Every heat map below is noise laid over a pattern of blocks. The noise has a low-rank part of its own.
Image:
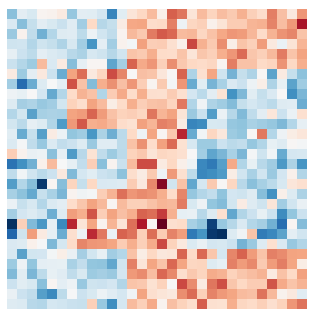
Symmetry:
top and bottom mirror each other
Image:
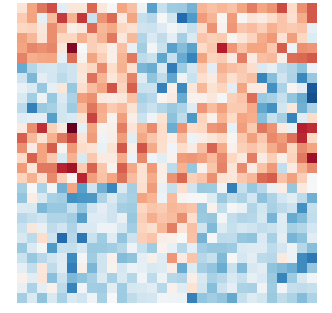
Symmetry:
left and right mirror each other
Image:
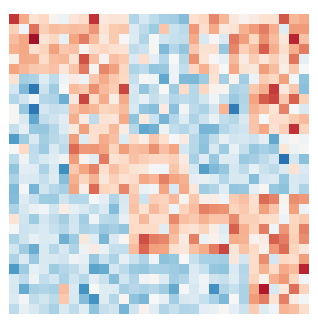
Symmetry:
mirrored about the diagonal from the bottom left
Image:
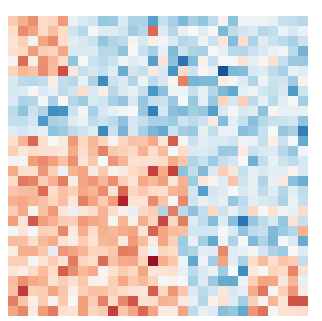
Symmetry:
mirrored about the diagonal from the bottom left
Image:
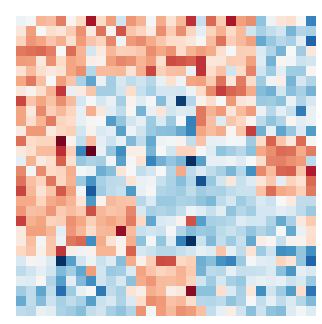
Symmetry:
mirrored about the diagonal from the top left
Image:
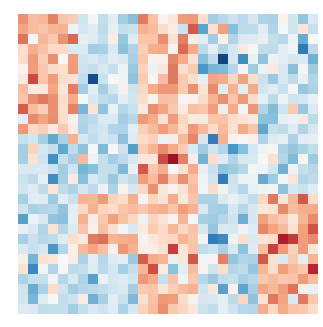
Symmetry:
the same after a half turn
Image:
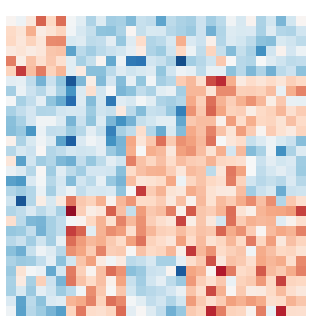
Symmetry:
mirrored about the diagonal from the top left
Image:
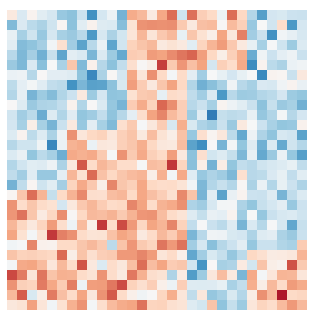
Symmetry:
no symmetry
